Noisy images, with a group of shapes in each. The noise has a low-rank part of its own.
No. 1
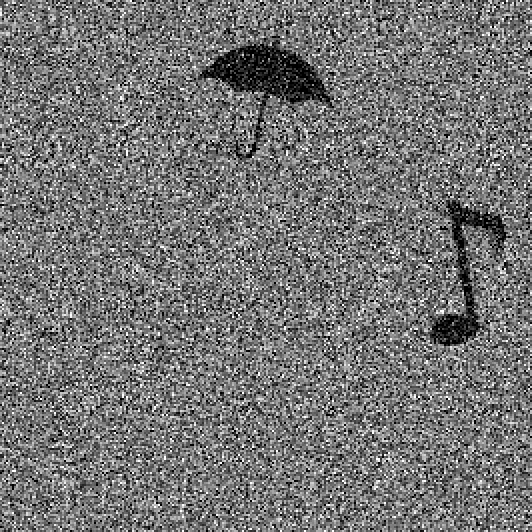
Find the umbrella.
top middle
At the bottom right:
nothing
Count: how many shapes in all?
2
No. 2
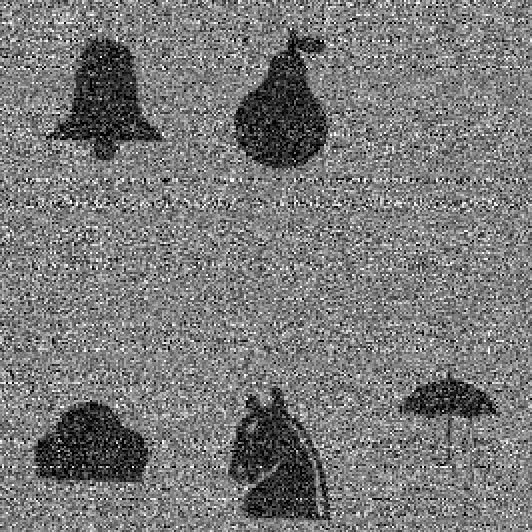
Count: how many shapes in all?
5
